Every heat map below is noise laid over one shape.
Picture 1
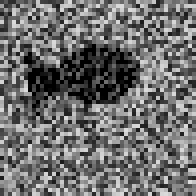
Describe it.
dark fish
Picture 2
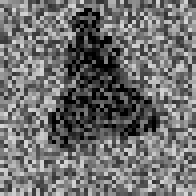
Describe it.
dark chess pawn
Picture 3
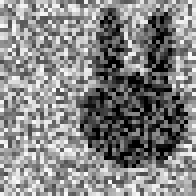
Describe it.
dark rabbit's head
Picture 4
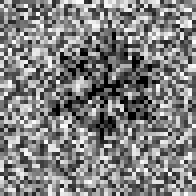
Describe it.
dark snowflake
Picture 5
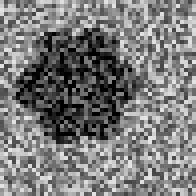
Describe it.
dark flower
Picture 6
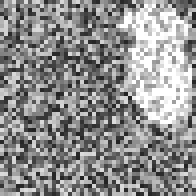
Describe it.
light footprint
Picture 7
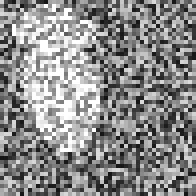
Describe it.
light footprint
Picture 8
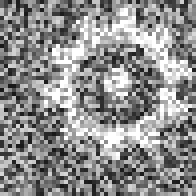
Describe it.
light gear
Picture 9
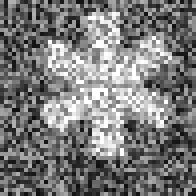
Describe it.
light asterisk
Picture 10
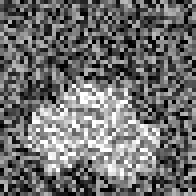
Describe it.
light car
